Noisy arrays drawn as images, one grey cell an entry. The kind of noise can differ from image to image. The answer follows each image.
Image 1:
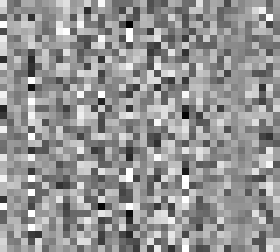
columns of uneven size
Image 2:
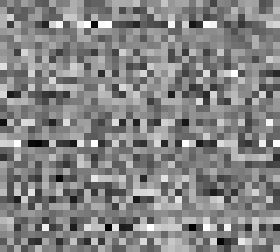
rows of uneven size
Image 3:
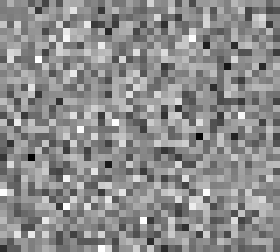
independent entries
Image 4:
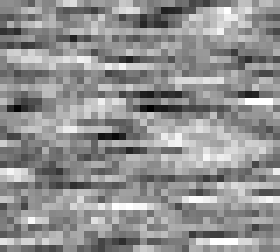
streaked along the rows
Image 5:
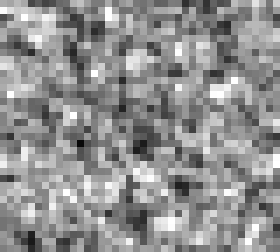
blotchy
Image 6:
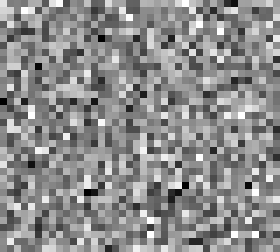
independent entries
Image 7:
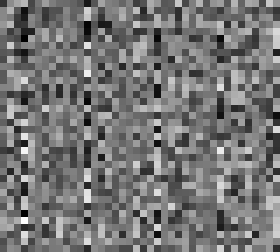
columns of uneven size
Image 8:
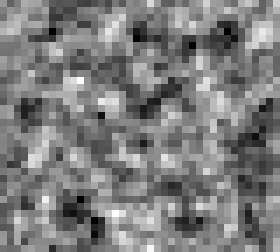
blotchy
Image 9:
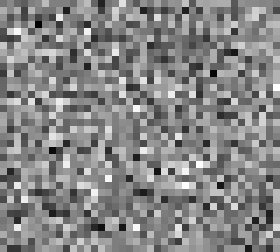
independent entries
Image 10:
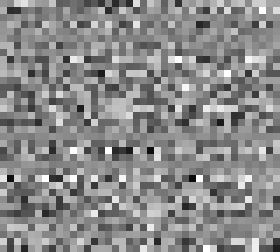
rows of uneven size
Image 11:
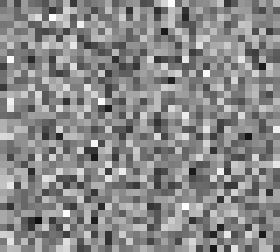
independent entries
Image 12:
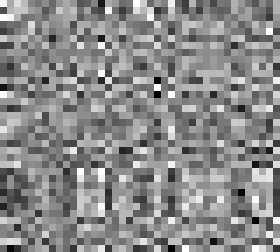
low rank plus noise
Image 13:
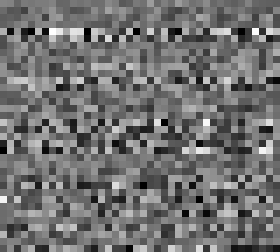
rows of uneven size
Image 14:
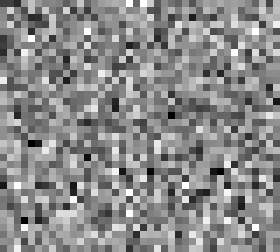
independent entries
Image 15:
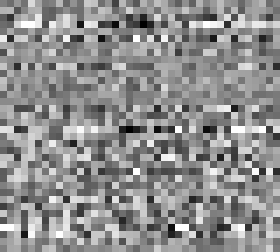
rows of uneven size
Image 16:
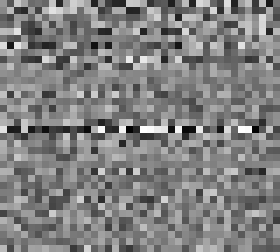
rows of uneven size
